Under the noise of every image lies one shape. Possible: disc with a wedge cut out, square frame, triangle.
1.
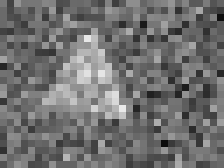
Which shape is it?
triangle
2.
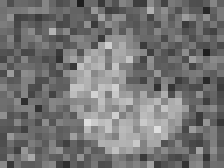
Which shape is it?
disc with a wedge cut out
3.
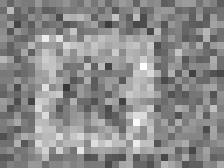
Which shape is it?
square frame
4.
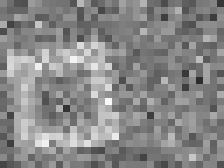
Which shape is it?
square frame
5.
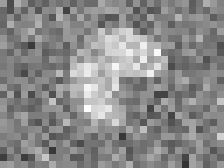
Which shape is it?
disc with a wedge cut out
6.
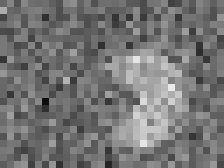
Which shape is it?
disc with a wedge cut out
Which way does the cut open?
left
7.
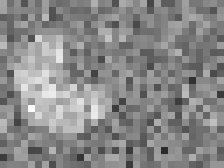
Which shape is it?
disc with a wedge cut out
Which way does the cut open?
up and right
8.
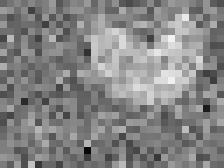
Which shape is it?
disc with a wedge cut out
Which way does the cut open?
up
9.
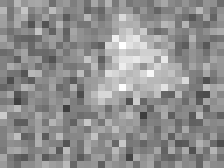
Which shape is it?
triangle
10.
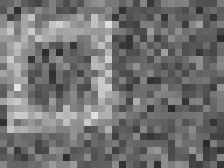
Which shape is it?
square frame
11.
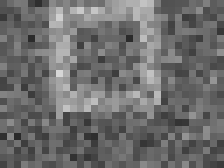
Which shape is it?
square frame
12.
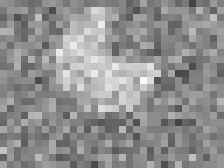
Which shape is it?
disc with a wedge cut out
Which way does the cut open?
up and right
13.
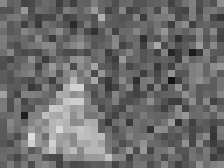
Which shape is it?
triangle
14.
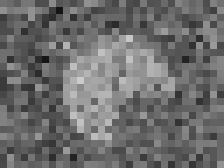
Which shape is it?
disc with a wedge cut out
